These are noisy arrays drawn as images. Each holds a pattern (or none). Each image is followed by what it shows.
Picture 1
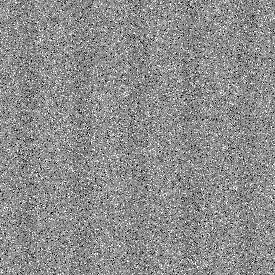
vertical stripes
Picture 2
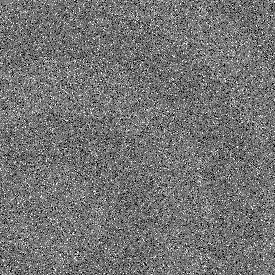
rings round one point
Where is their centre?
bottom left
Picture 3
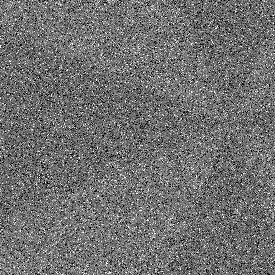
spokes from one point
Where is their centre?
middle right
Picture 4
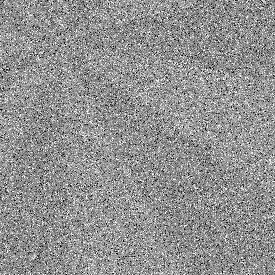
spokes from one point
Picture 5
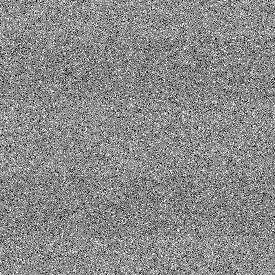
horizontal stripes
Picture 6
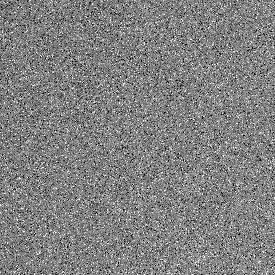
a smooth slope
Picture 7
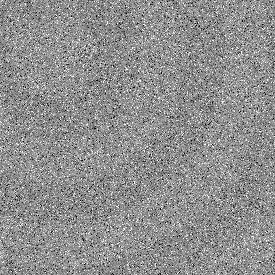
rings round one point
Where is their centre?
top left
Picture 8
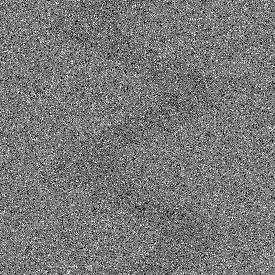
a wavy band
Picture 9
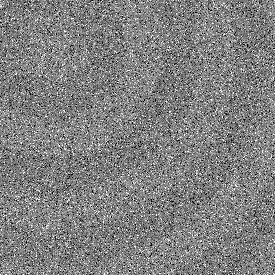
rings round one point
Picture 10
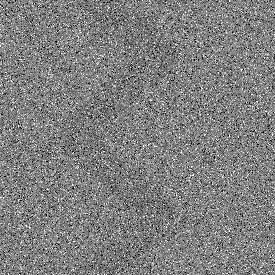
a wavy band
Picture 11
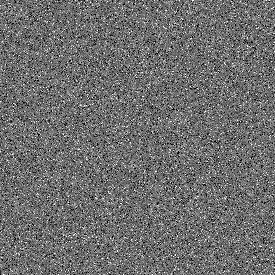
only noise
